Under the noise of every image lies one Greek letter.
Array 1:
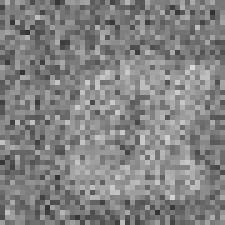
alpha
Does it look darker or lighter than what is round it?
lighter
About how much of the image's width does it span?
two thirds
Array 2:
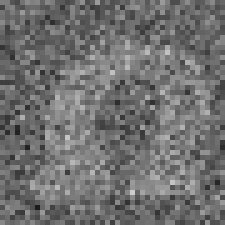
omega
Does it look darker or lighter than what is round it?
lighter
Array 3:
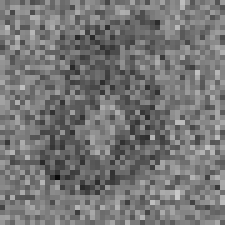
delta
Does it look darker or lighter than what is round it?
darker
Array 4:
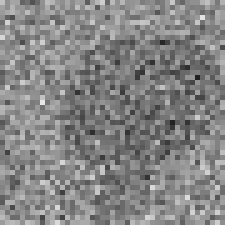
phi
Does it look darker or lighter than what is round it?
darker
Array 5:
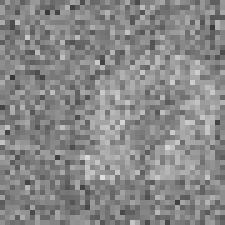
omega
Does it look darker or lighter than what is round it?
lighter
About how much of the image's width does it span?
two thirds
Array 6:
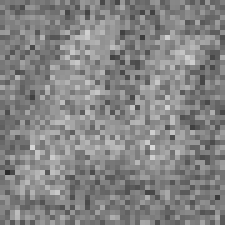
mu
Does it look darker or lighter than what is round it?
lighter
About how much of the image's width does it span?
nearly all
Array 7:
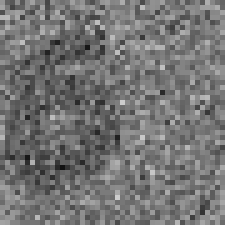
delta
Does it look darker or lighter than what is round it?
darker
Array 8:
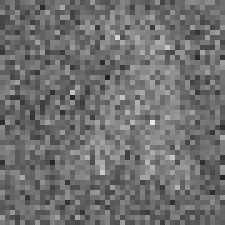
lambda
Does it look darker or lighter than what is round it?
lighter
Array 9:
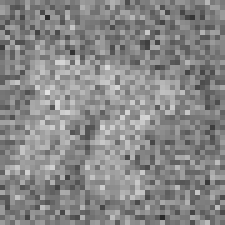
pi
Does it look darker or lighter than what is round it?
lighter
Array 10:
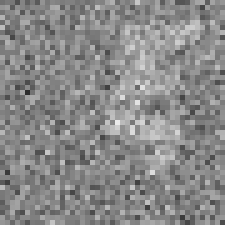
xi
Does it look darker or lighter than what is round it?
lighter
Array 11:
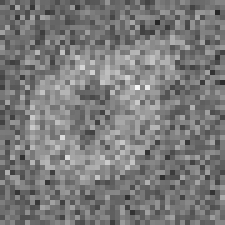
sigma
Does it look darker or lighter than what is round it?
lighter
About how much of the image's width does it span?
two thirds
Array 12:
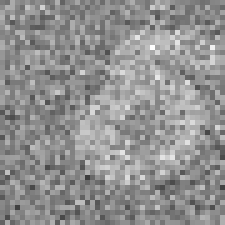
delta
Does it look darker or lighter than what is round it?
lighter
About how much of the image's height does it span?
two thirds
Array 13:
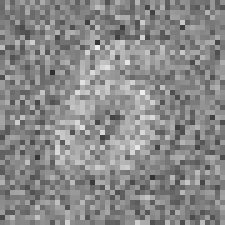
delta
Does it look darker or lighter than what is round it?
lighter
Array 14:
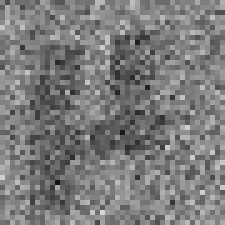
mu
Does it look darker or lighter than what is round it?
darker
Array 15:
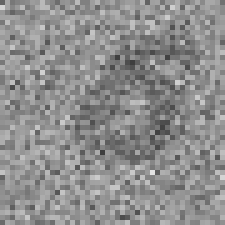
delta
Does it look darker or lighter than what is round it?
darker
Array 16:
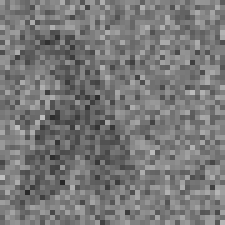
lambda
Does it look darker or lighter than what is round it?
darker
